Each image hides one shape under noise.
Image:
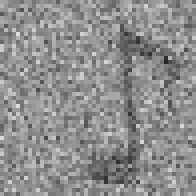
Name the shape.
musical note
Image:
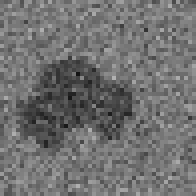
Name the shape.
car
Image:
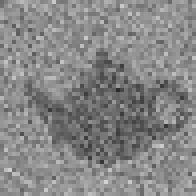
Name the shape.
teapot
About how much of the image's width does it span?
nearly all
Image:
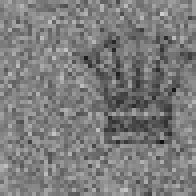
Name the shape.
chess queen
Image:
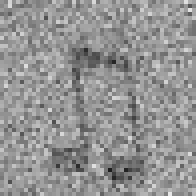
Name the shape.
pair of musical notes
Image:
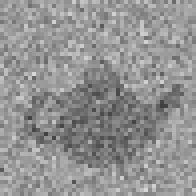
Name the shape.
teapot
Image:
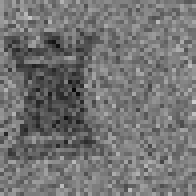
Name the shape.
chess rook
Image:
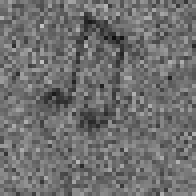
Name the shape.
pair of musical notes
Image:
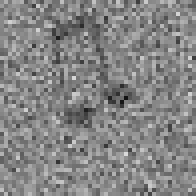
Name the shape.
pair of musical notes
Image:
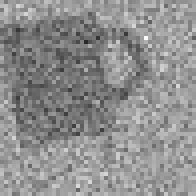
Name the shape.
cup
